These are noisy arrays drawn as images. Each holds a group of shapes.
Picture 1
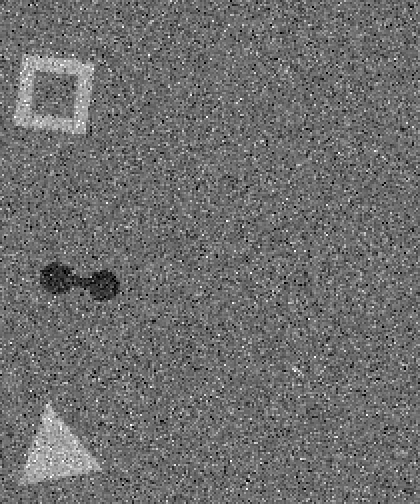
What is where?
top left: light square frame; middle left: dark dumbbell; bottom left: light triangle
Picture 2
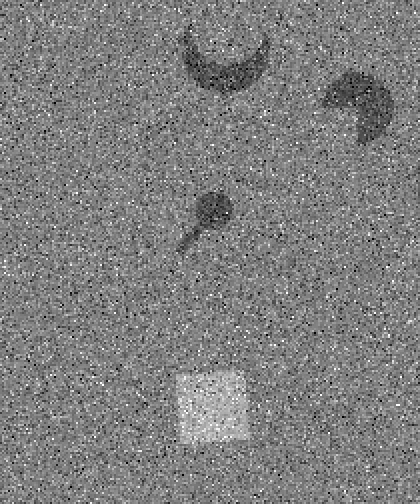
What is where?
top middle: dark crescent; top right: dark disc with a wedge cut out; centre: dark lollipop; bottom middle: light square
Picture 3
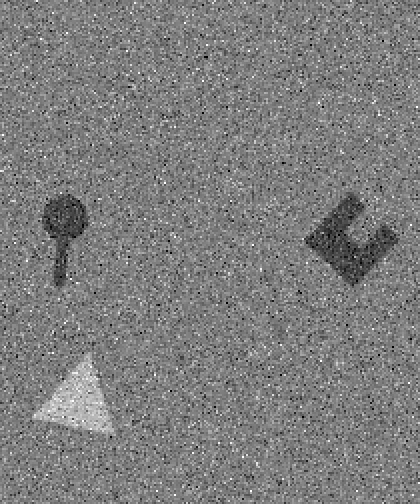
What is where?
middle left: dark lollipop; middle right: dark square with a notch; bottom left: light triangle
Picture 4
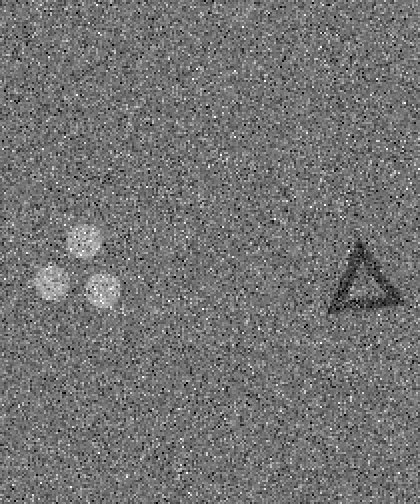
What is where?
middle left: light three dots; middle right: dark triangle frame
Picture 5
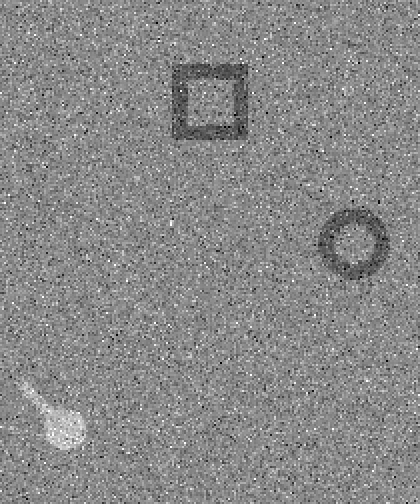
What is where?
top middle: dark square frame; middle right: dark ring; bottom left: light lollipop
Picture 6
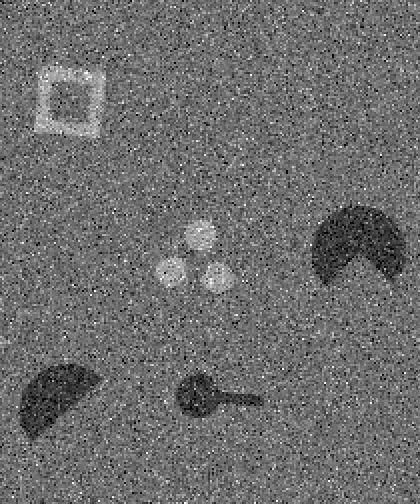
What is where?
top left: light square frame; centre: light three dots; middle right: dark disc with a wedge cut out; bottom left: dark half disc; bottom middle: dark lollipop
